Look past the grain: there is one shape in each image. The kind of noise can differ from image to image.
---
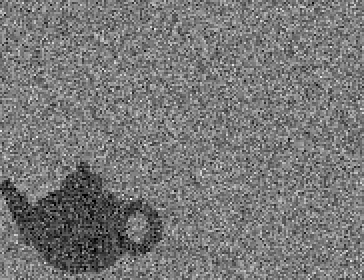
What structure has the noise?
independent entries
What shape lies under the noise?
teapot
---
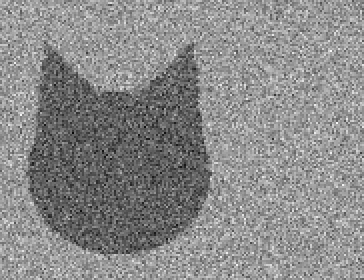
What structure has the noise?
low rank plus noise
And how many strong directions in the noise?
five to eight
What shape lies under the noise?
cat's head
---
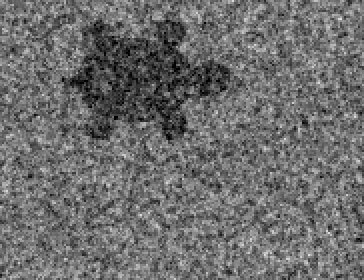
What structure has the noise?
blotchy
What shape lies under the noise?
turtle
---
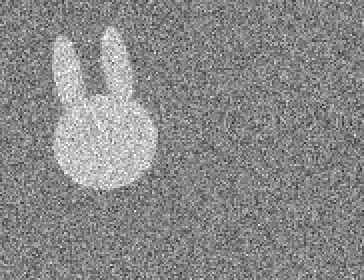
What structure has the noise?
independent entries
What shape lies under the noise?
rabbit's head
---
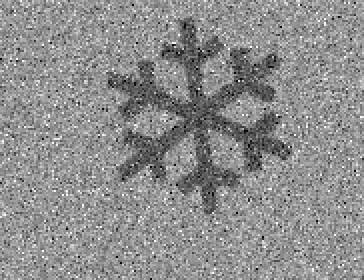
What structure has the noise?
heavy tails
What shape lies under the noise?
snowflake
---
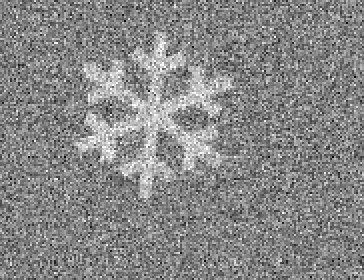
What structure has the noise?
low rank plus noise
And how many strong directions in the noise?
one
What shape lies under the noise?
snowflake
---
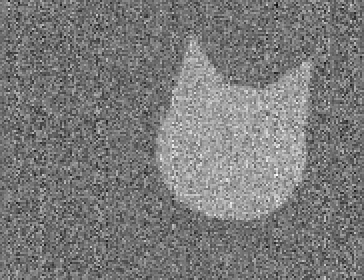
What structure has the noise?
columns of uneven size
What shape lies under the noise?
cat's head
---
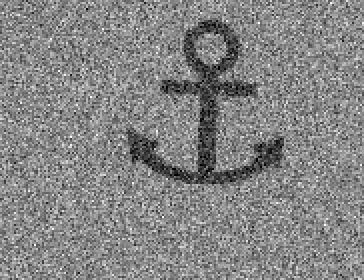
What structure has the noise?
independent entries
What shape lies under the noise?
anchor
